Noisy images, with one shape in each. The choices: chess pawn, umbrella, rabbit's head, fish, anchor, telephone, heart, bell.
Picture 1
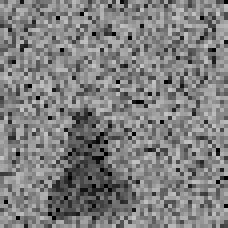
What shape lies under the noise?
chess pawn
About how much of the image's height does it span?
half
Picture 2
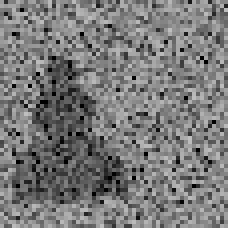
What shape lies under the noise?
chess pawn
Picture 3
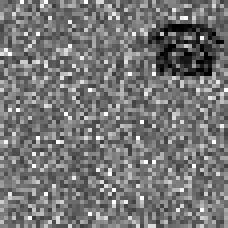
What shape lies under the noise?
telephone
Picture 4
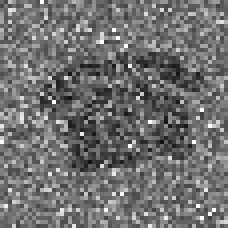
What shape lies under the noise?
telephone
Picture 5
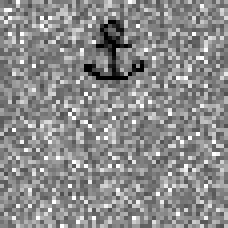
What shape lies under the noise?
anchor
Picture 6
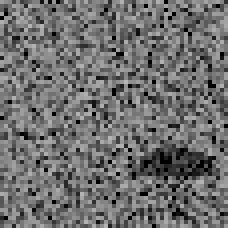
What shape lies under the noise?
umbrella
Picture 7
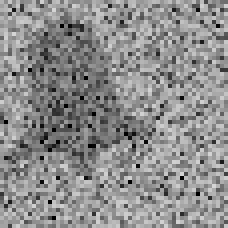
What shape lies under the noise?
bell
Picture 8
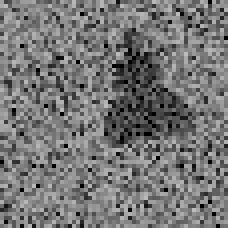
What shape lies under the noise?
chess pawn
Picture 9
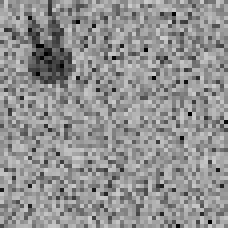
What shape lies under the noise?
rabbit's head
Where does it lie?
top left
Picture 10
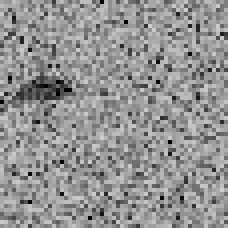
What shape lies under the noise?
umbrella
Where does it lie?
middle left
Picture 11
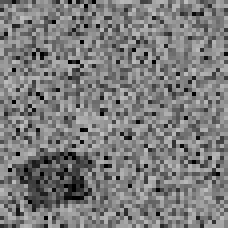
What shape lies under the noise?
telephone
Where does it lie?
bottom left
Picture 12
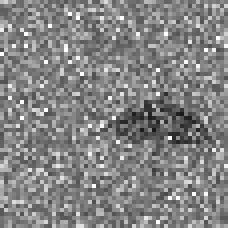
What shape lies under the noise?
umbrella
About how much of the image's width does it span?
half
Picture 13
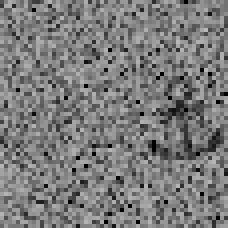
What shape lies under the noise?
anchor
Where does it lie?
middle right
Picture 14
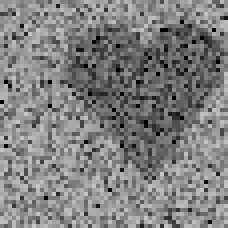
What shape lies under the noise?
heart
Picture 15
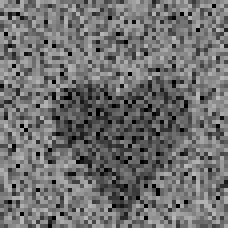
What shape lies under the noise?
heart
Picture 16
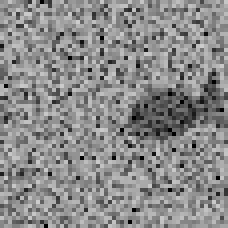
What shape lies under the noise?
fish
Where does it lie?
middle right
